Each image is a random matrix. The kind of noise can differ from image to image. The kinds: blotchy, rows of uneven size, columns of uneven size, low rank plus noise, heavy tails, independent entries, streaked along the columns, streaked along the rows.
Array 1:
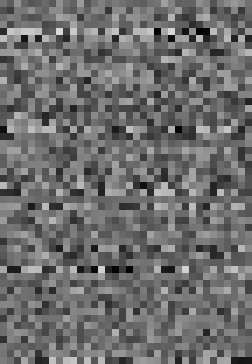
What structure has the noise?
rows of uneven size
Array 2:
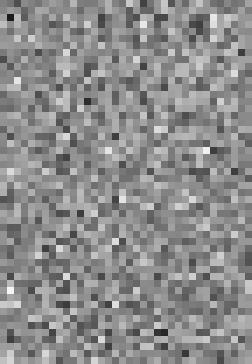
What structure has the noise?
low rank plus noise
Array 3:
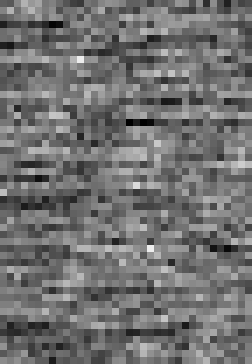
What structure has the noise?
streaked along the rows
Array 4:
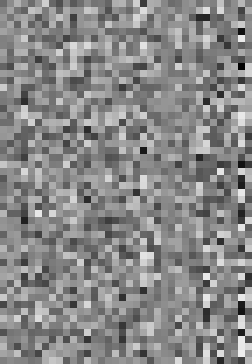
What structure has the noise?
columns of uneven size
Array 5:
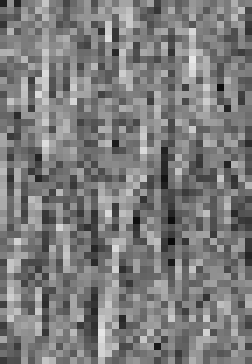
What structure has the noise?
streaked along the columns
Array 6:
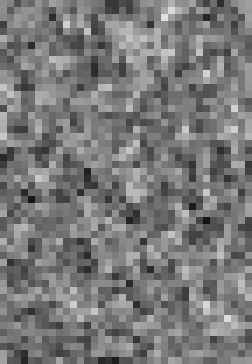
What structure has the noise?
blotchy
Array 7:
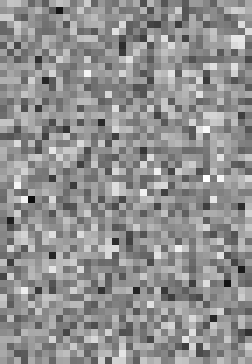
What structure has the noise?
independent entries
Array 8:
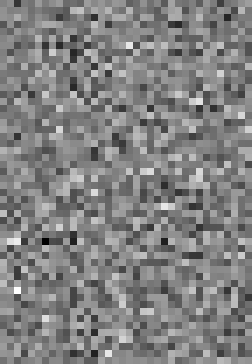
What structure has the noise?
low rank plus noise
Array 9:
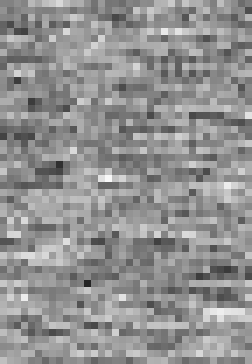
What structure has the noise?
streaked along the rows
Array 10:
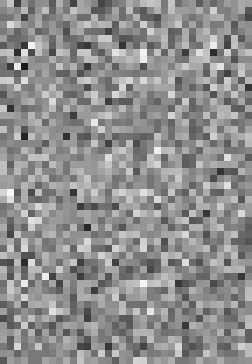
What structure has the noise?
low rank plus noise
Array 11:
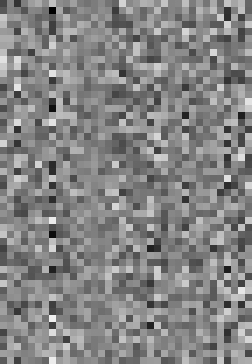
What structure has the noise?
columns of uneven size
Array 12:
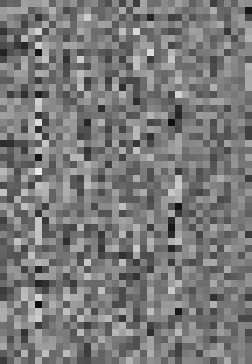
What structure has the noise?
columns of uneven size
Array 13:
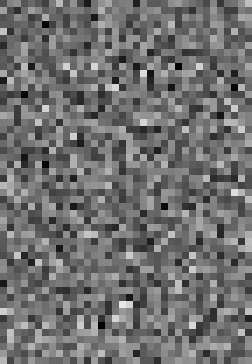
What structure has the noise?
independent entries
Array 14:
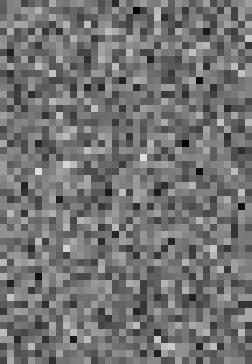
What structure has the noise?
independent entries
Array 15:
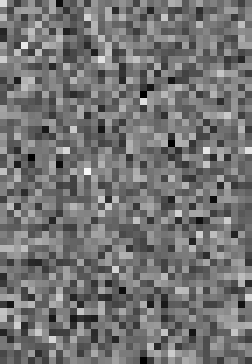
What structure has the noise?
independent entries
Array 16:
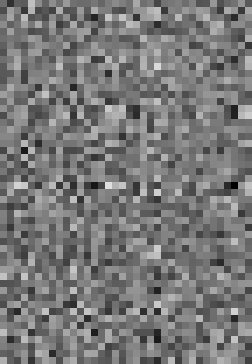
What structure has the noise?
low rank plus noise
